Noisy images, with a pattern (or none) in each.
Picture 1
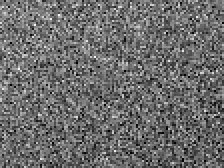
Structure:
a smooth slope
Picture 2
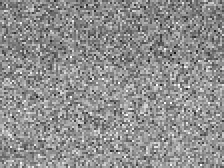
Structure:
a sharp edge
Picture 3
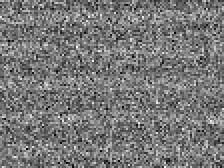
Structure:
horizontal stripes
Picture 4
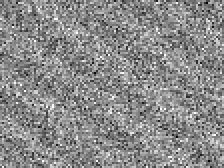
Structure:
diagonal stripes
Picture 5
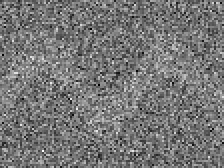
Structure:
a wavy band
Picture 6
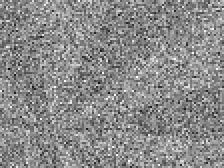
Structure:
spokes from one point
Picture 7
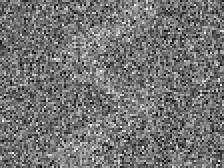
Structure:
a wavy band
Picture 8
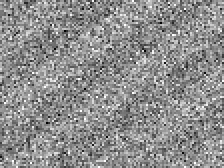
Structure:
diagonal stripes
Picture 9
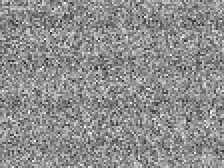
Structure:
horizontal stripes
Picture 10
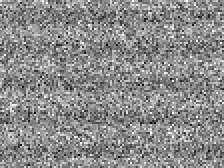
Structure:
horizontal stripes
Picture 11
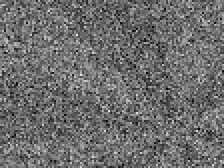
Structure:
spokes from one point
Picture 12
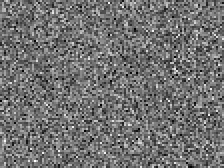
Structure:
only noise
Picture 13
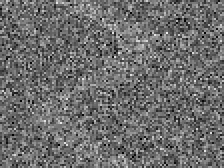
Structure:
a wavy band
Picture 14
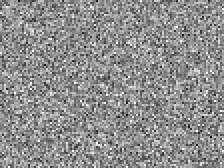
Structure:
only noise
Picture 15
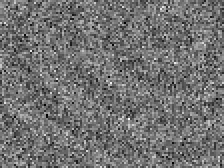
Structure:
rings round one point
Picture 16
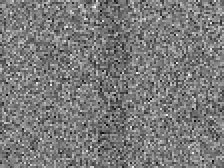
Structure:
one vertical stripe
